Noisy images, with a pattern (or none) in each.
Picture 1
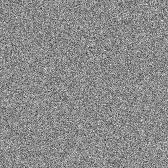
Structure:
only noise
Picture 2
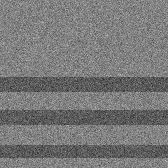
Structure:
bands of rows
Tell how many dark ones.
3
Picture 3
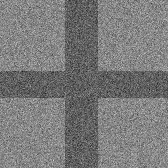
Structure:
bands of rows crossing bands of columns
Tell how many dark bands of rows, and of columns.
1 and 1
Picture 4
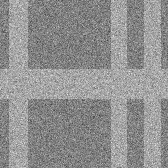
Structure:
bands of rows crossing bands of columns
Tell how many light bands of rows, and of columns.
1 and 3
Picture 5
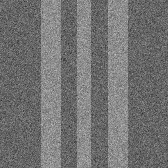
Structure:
bands of columns
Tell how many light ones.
3
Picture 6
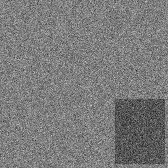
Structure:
one block
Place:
bottom right
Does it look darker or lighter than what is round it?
darker
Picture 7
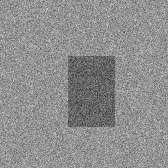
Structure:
one block
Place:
centre
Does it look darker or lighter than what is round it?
darker
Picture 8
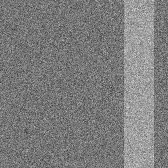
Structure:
one band of columns
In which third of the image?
right
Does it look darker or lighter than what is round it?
lighter
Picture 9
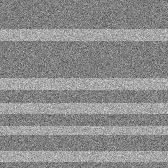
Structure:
bands of rows
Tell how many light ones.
5
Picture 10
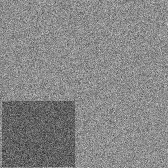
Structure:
one block
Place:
bottom left
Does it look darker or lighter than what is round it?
darker
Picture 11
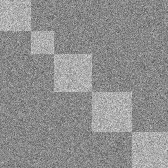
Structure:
blocks along the diagonal
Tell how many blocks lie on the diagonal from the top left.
5
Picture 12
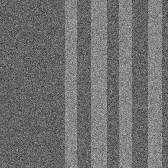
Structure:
bands of columns
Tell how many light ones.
4
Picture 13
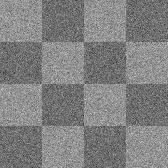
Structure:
a checkerboard
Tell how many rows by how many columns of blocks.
4 by 4
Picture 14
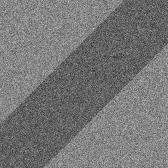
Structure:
a diagonal band
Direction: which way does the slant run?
bottom left to top right
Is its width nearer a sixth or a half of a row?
a half
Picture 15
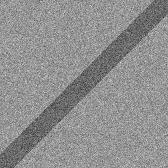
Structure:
a diagonal band
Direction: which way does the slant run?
bottom left to top right
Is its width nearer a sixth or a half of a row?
a sixth
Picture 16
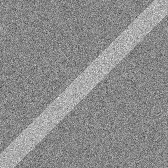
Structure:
a diagonal band
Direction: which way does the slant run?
bottom left to top right
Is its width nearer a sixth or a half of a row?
a sixth
